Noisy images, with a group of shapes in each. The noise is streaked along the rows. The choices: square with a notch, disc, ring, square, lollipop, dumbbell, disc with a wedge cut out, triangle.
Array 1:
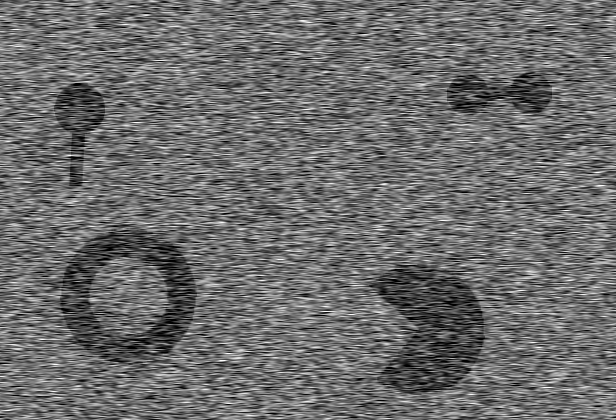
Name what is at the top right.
dumbbell
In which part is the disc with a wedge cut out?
bottom right
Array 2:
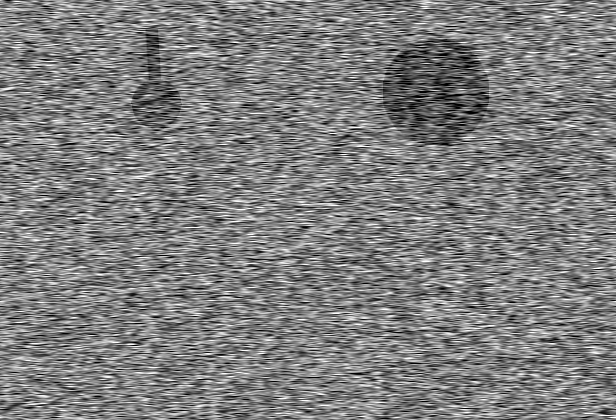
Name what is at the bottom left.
nothing
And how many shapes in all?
2
